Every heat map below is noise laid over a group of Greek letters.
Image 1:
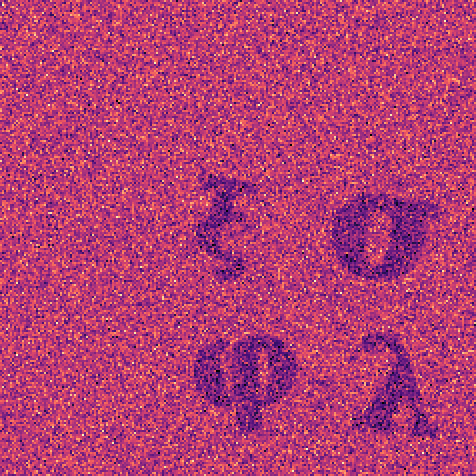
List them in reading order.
centre: xi; middle right: sigma; bottom middle: phi; bottom right: lambda
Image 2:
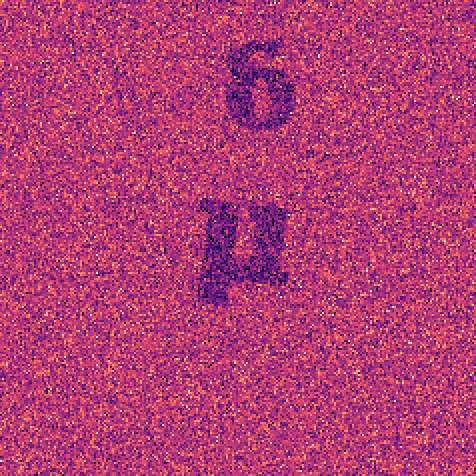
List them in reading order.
top middle: delta; centre: mu
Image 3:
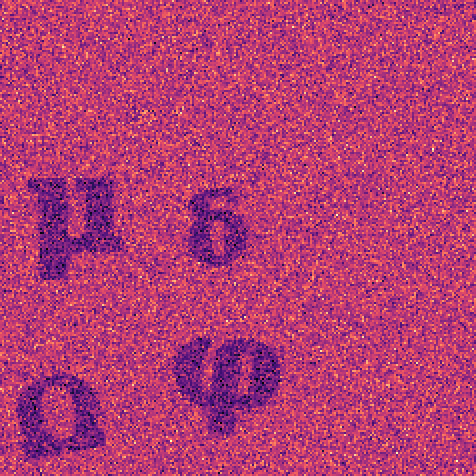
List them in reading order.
middle left: mu; centre: delta; bottom left: omega; bottom middle: phi
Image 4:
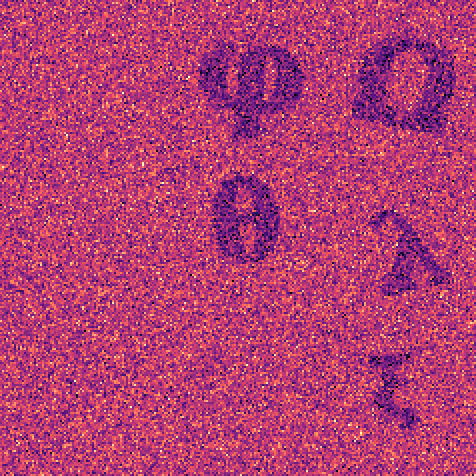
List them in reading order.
top middle: phi; top right: omega; centre: theta; middle right: lambda; bottom right: xi
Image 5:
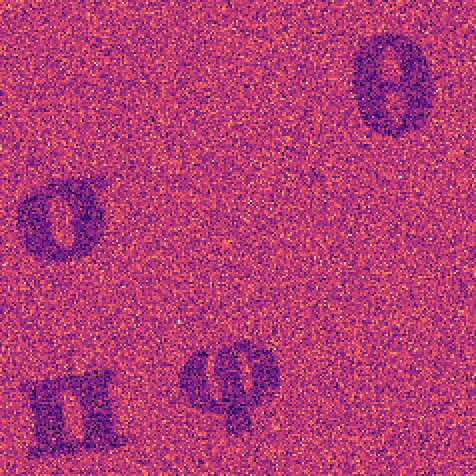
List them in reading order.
top right: theta; middle left: sigma; bottom left: pi; bottom middle: phi
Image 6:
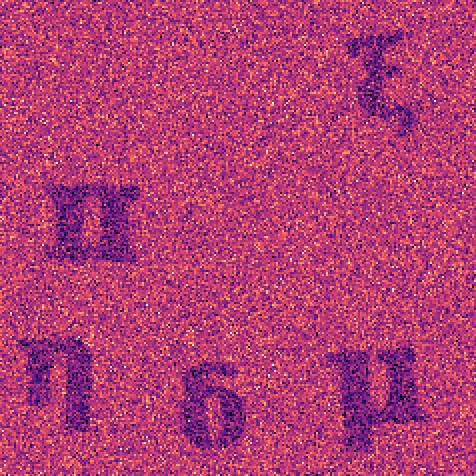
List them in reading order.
top right: xi; middle left: pi; bottom left: eta; bottom middle: delta; bottom right: mu
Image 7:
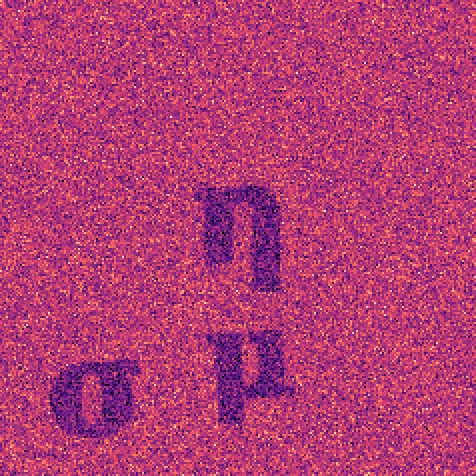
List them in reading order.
centre: eta; bottom left: sigma; bottom middle: mu
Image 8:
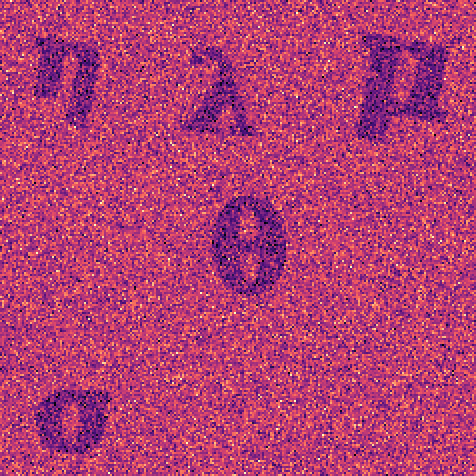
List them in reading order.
top left: eta; top middle: lambda; top right: mu; centre: theta; bottom left: sigma
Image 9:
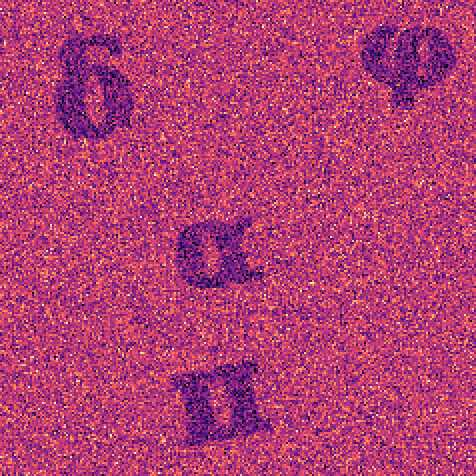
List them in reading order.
top left: delta; top right: phi; centre: alpha; bottom middle: pi
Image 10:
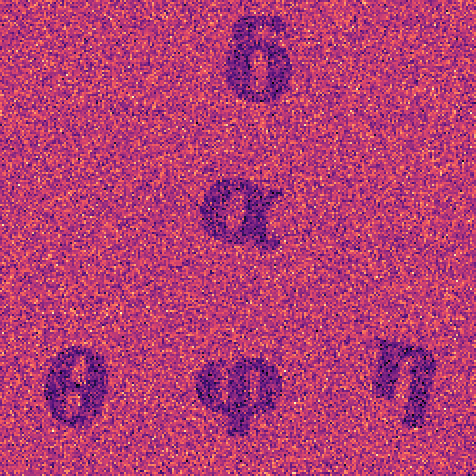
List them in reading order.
top middle: delta; centre: alpha; bottom left: theta; bottom middle: phi; bottom right: eta
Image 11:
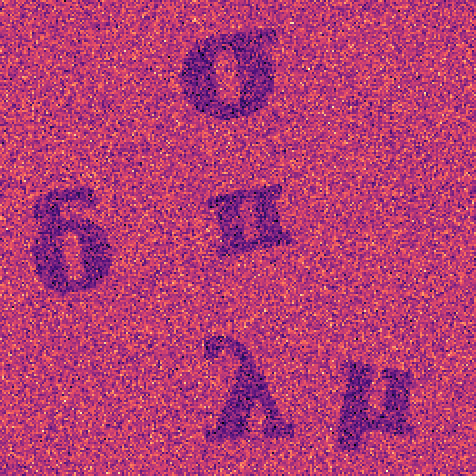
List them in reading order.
top middle: sigma; middle left: delta; centre: pi; bottom middle: lambda; bottom right: mu
